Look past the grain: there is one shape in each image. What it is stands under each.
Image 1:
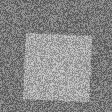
light square
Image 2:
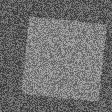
light square
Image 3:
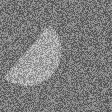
light half disc
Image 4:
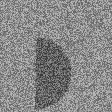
dark half disc
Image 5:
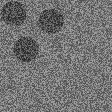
dark three dots
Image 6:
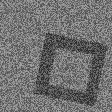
dark square frame
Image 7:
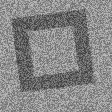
dark square frame
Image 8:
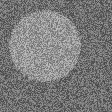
light disc
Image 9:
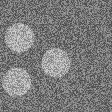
light three dots
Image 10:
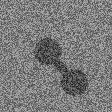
dark dumbbell
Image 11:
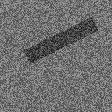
dark bar
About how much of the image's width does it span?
two thirds
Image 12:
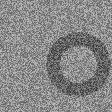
dark ring
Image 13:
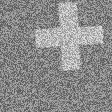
light cross
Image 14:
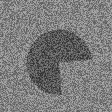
dark disc with a wedge cut out
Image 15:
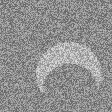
light crescent
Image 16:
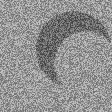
dark crescent
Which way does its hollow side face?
down and right
